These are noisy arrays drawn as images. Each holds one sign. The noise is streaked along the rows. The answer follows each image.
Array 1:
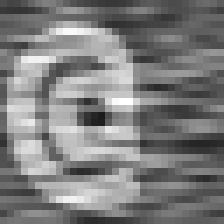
light at sign
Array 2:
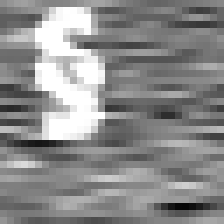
light section sign
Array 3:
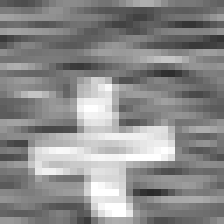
light plus sign
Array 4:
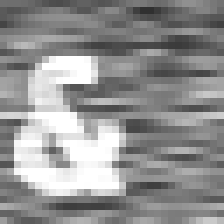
light ampersand
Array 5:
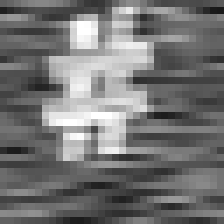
light hash sign
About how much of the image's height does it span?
two thirds
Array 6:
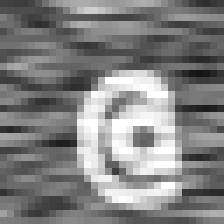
light at sign
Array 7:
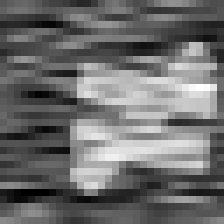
light not-equal sign
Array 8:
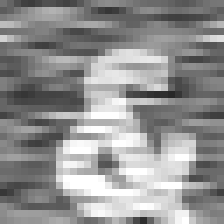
light ampersand
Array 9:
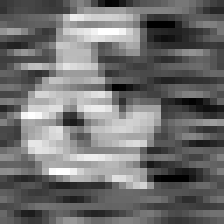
light ampersand
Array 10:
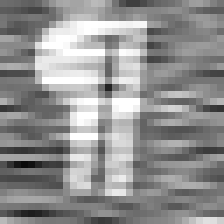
light pilcrow
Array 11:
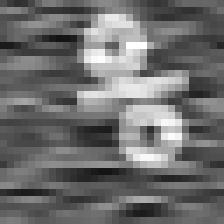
light percent sign
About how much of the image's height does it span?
two thirds
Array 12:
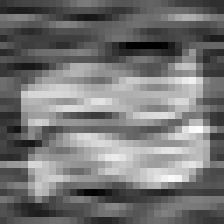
light approximately sign
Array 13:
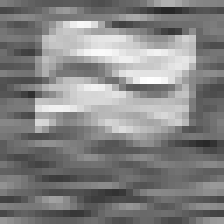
light approximately sign
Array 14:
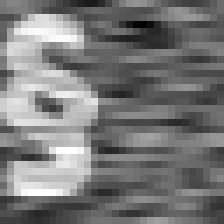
light section sign
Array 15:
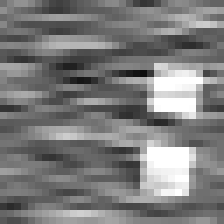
light colon
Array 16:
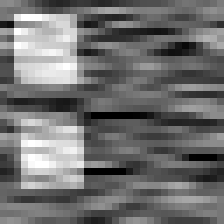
light colon
